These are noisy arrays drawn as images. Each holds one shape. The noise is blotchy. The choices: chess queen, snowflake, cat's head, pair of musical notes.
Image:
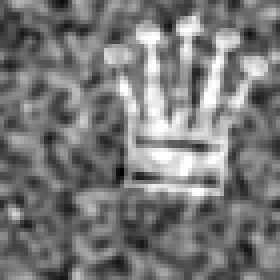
chess queen
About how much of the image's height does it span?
two thirds
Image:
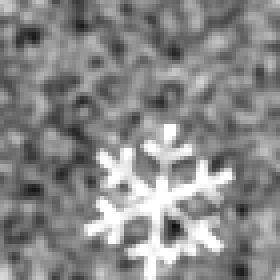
snowflake
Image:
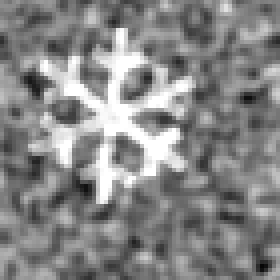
snowflake
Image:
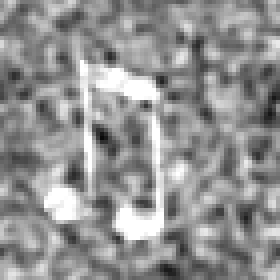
pair of musical notes
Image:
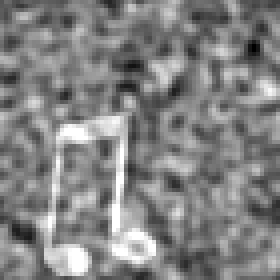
pair of musical notes
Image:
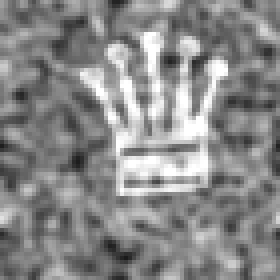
chess queen
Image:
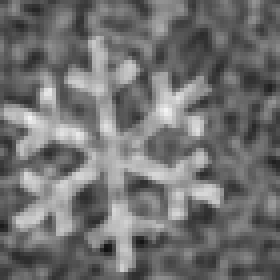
snowflake
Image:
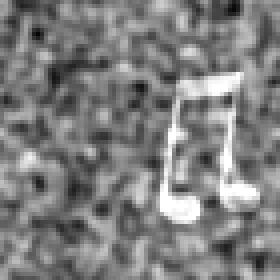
pair of musical notes
